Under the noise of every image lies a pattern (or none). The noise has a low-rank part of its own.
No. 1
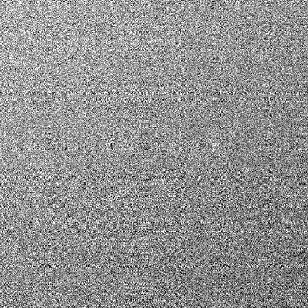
a smooth slope
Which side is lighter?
top left
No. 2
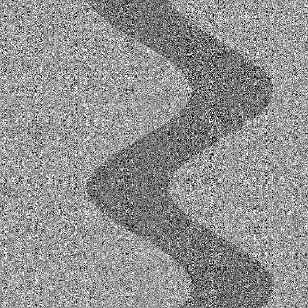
a wavy band
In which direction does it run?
top to bottom
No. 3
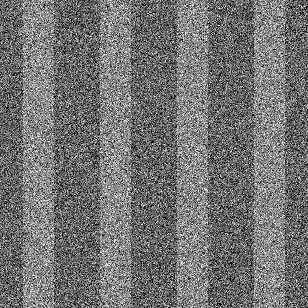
vertical stripes
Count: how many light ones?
4
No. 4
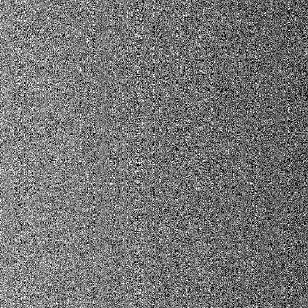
a smooth slope
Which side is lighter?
left
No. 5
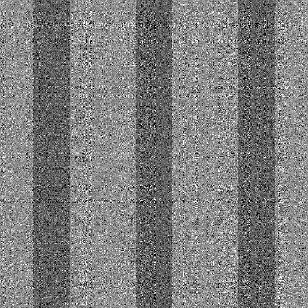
vertical stripes
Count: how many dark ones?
3
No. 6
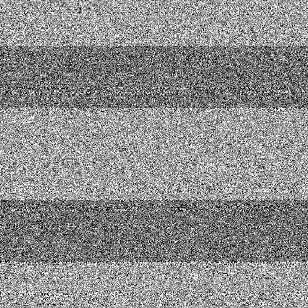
horizontal stripes
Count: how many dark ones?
2
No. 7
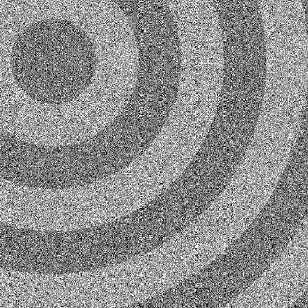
rings round one point
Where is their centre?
top left
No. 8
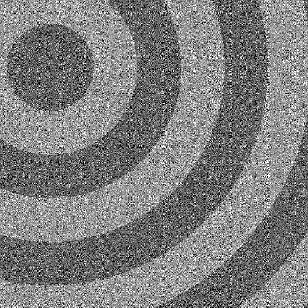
rings round one point
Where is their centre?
top left
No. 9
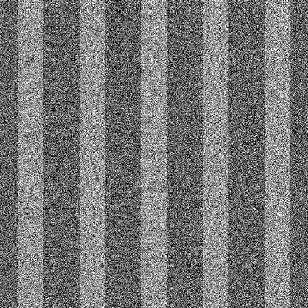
vertical stripes
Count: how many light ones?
5
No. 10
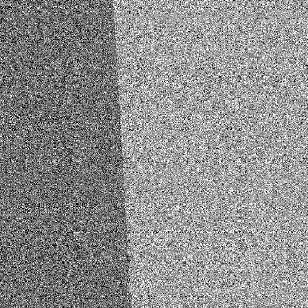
a sharp edge
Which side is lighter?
right
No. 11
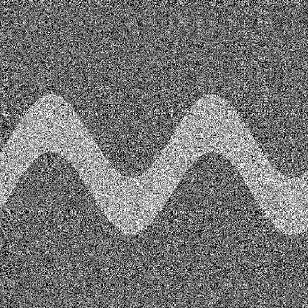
a wavy band
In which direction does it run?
left to right
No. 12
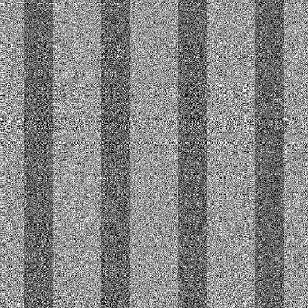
vertical stripes
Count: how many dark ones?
4
